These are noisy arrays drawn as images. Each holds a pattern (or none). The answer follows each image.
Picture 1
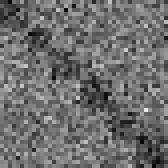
blocks along the diagonal
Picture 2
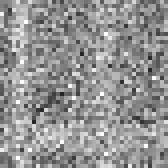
bands of rows crossing bands of columns
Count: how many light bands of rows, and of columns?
1 and 2
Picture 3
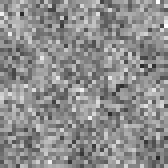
a checkerboard
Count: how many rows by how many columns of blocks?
4 by 5
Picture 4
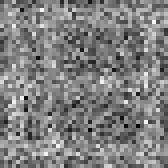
bands of rows crossing bands of columns
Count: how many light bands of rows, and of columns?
3 and 3
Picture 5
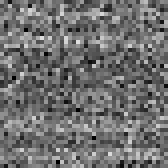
bands of rows
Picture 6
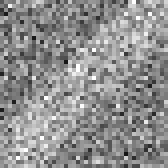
a diagonal band
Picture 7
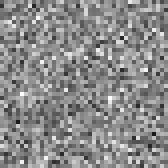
only noise
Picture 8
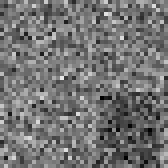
one block
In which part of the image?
bottom right
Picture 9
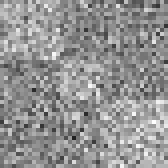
blocks along the diagonal
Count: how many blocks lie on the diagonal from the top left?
3
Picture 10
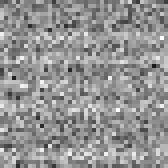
bands of rows
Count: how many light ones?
5
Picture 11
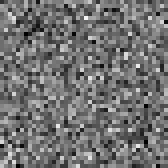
only noise
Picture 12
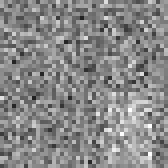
one block
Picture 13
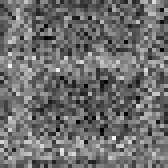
bands of rows crossing bands of columns
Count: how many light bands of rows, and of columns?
2 and 2
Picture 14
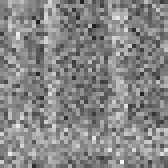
bands of rows crossing bands of columns
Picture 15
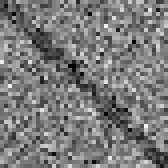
a diagonal band
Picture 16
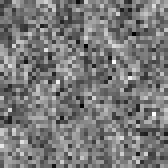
a checkerboard
